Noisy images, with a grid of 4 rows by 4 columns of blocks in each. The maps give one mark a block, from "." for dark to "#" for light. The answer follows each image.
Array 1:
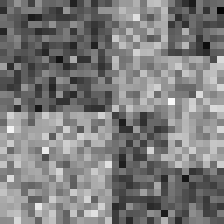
..#.
..##
##.#
##..
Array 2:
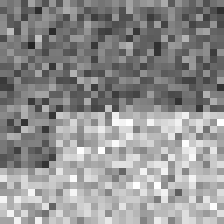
....
....
.###
####
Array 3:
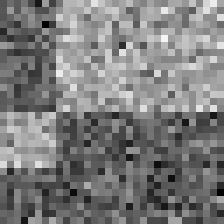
.###
.###
#...
....
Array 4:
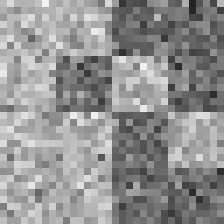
##..
#.#.
##.#
##..
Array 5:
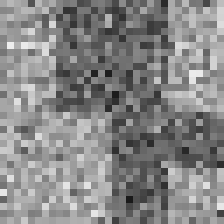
#..#
#..#
##..
##.#
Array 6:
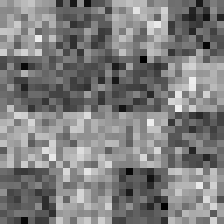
#.#.
...#
###.
.#.#
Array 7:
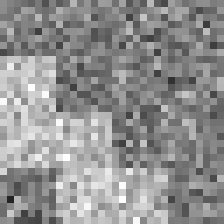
....
#...
##..
.##.
